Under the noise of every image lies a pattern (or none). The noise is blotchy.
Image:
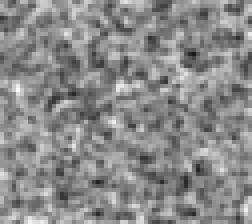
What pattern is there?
only noise
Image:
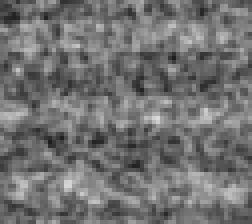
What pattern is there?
horizontal stripes
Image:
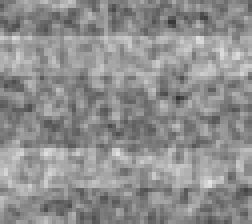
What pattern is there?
horizontal stripes
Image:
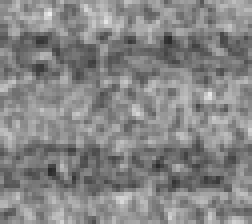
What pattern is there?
horizontal stripes
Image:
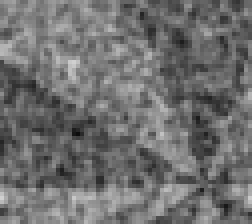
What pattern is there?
spokes from one point
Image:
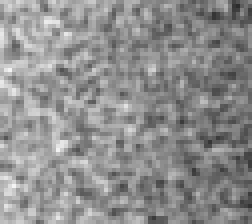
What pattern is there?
a smooth slope
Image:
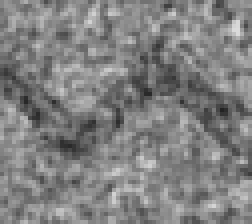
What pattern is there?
a wavy band
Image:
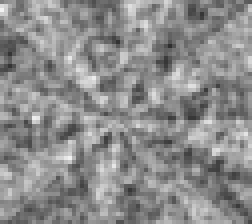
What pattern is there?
spokes from one point
